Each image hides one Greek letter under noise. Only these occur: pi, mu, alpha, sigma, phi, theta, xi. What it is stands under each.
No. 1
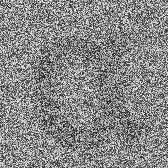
dark alpha
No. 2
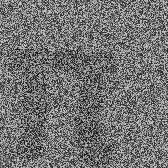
dark pi
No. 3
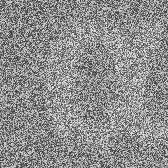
light alpha
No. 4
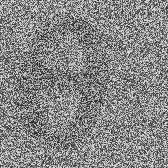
dark theta
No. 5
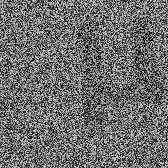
dark mu
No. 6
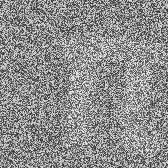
light pi
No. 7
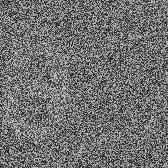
light theta
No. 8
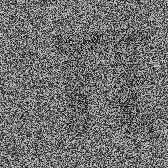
dark pi
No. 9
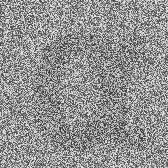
dark alpha
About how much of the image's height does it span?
two thirds
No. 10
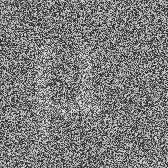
light mu
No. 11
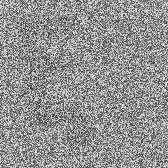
dark xi
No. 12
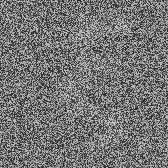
light xi
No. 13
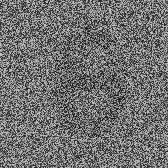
dark theta
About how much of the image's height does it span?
two thirds
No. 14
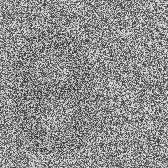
dark theta
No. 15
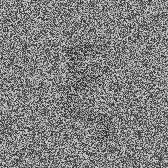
dark xi
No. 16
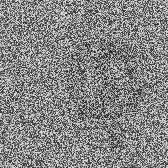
dark phi
